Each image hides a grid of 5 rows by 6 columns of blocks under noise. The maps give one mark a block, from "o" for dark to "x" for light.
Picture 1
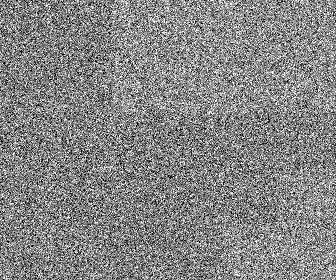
o o x x x x
o o x x x x
o o o o o o
o o o o o x
o o o o x x
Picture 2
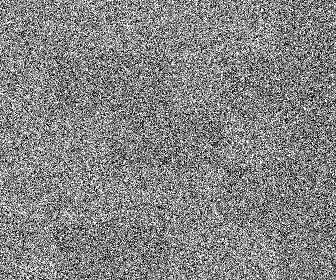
x x x x x o
x o o x o o
x x o o x o
x x x x o o
x o o x x o
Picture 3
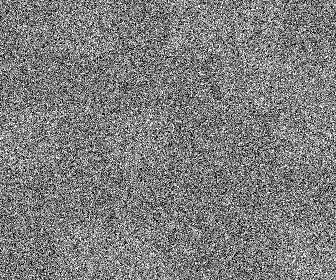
o x o x x o
o o o o x x
x o x o o x
o o o o o o
o x x o o x
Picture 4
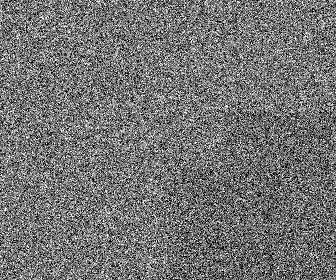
x x x x x x
x x x x x x
x x x x o o
x x x o o o
x x x o o o
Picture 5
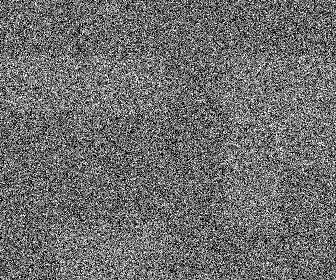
o o o o o o
x x x o x x
o o o o x x
o o o o x o
o x x o o o
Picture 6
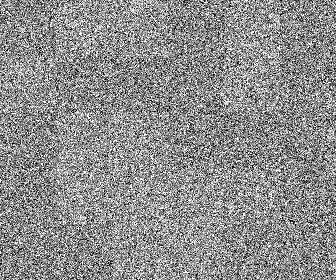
o x x o x o
x o o o x o
o x x o o o
o x x x x o
o o x x o o
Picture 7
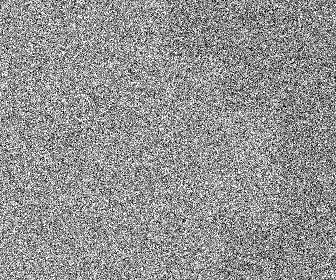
x x x o o o
x x x x o o
x x x x x o
x x x x x o
x x x x o o
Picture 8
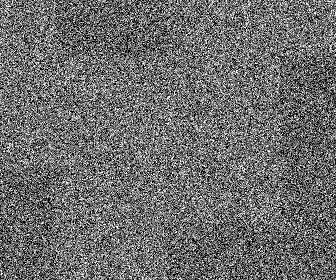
x o o x x x
x x x x x o
x x x x x o
o x x x x o
o x x o o o
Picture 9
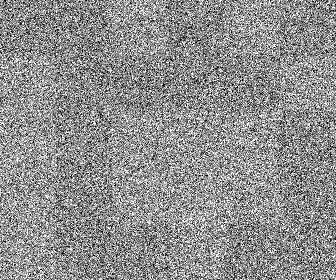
o o x o x o
x o o o o x
x o x x x o
x o x x x o
x o o x o o
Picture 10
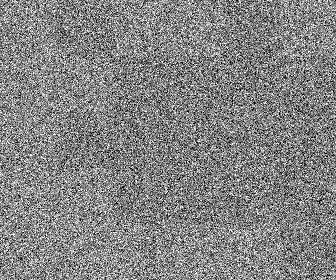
x o x x o x
x x o o o o
x o o o o o
x x o o o o
x x x x x o
